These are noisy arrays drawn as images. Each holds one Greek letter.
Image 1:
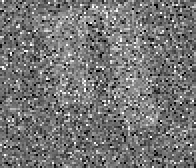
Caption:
light eta
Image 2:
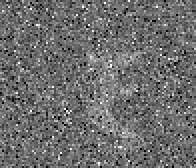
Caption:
light xi
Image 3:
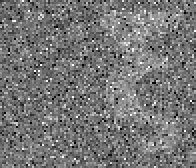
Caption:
light xi
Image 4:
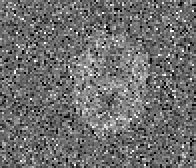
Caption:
light theta
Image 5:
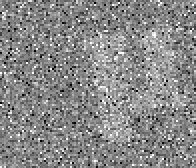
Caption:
light mu
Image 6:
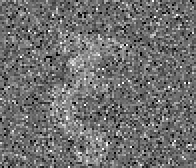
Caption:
light xi
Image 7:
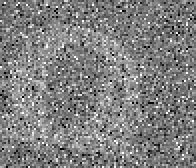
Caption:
light omega
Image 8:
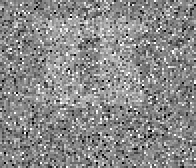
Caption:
light pi
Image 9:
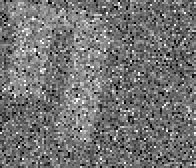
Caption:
light eta
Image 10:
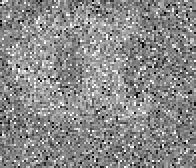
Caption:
light alpha
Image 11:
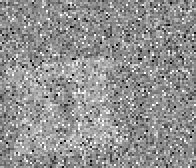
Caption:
light pi
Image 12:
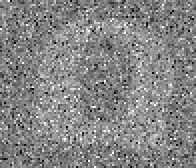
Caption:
light omega
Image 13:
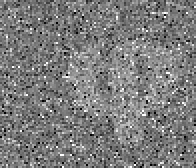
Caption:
light phi
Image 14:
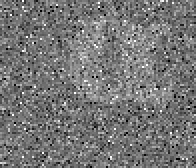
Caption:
light alpha
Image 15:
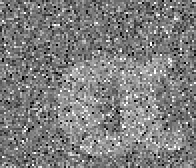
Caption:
light alpha
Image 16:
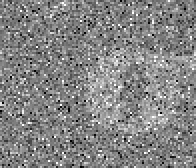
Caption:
light sigma
